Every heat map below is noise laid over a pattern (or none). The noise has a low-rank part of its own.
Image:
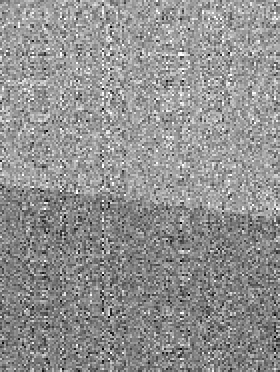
a sharp edge
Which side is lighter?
top
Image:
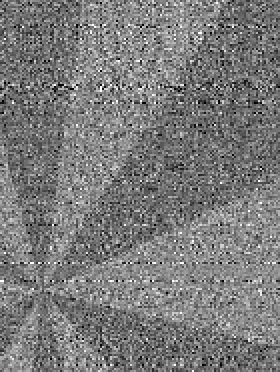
spokes from one point
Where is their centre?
bottom left
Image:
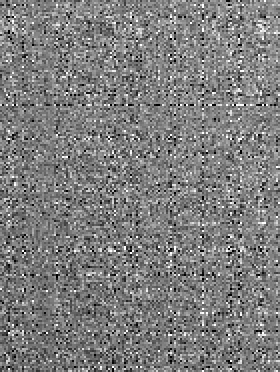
a smooth slope
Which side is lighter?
top right
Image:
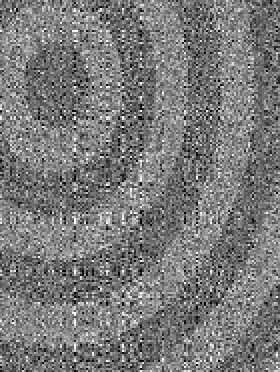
rings round one point
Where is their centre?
top left
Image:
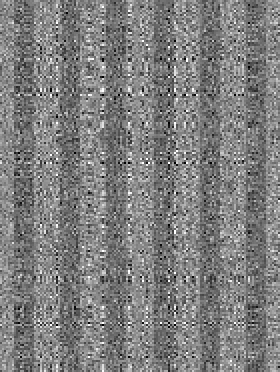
vertical stripes
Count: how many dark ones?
6
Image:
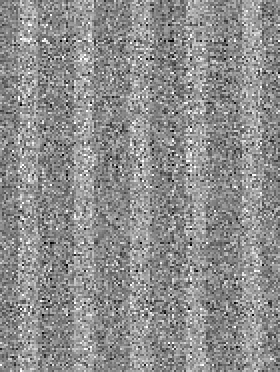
vertical stripes
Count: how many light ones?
5
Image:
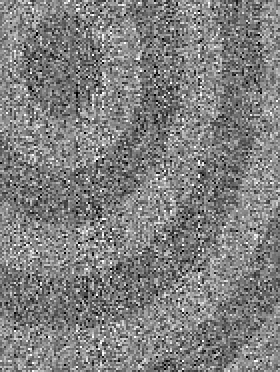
rings round one point
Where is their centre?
top left
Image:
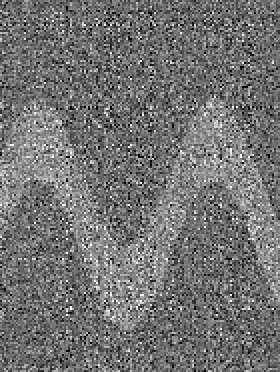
a wavy band
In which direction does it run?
left to right
